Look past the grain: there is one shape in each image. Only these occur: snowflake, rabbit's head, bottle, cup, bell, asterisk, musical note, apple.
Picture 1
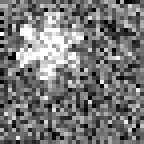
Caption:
light asterisk
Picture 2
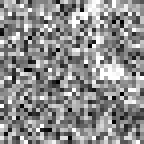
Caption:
light musical note
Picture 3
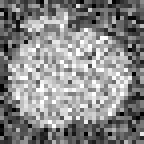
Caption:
light apple
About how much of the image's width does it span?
nearly all
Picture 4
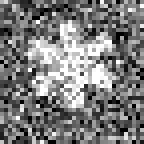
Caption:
light asterisk
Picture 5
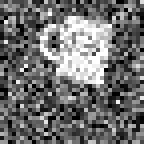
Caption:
light cup
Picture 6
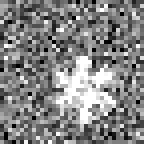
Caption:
light asterisk
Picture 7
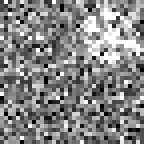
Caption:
light snowflake, top right
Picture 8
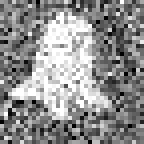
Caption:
light bell
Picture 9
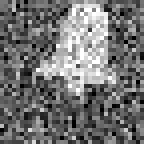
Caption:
light bell
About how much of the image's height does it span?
two thirds
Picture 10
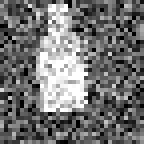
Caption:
light bottle
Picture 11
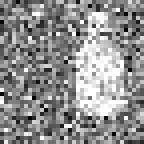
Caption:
light bottle
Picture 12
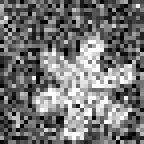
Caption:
light asterisk
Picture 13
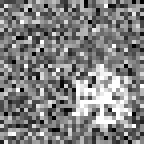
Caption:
light snowflake
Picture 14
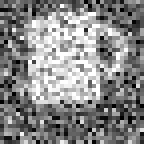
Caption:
light cup
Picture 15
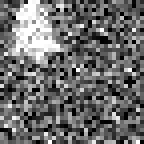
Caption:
light bell, top left
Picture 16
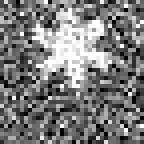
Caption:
light asterisk
